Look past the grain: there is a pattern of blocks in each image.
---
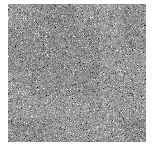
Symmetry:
mirrored about the diagonal from the top left
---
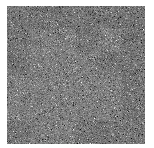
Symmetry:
mirrored about the diagonal from the bottom left
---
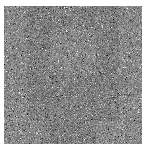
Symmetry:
left and right mirror each other
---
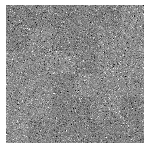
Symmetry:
the same after a half turn
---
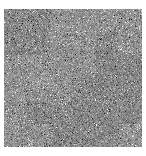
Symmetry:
mirrored about the diagonal from the top left
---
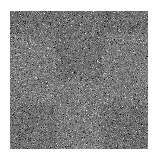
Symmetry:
left and right mirror each other
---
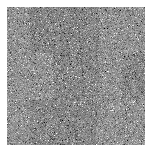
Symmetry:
top and bottom mirror each other
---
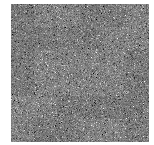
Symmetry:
the same after a half turn
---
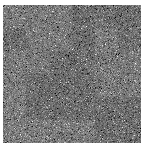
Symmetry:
no symmetry
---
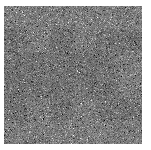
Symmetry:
top and bottom mirror each other
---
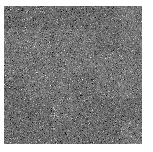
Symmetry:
no symmetry
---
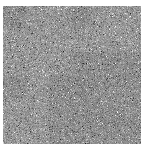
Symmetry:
mirrored about the diagonal from the top left
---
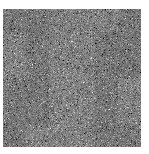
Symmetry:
the same after a half turn
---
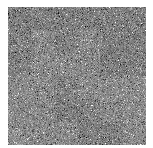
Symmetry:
no symmetry
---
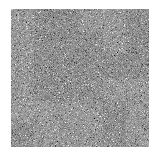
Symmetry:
no symmetry
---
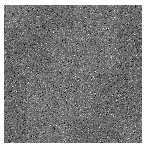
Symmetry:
the same after a half turn
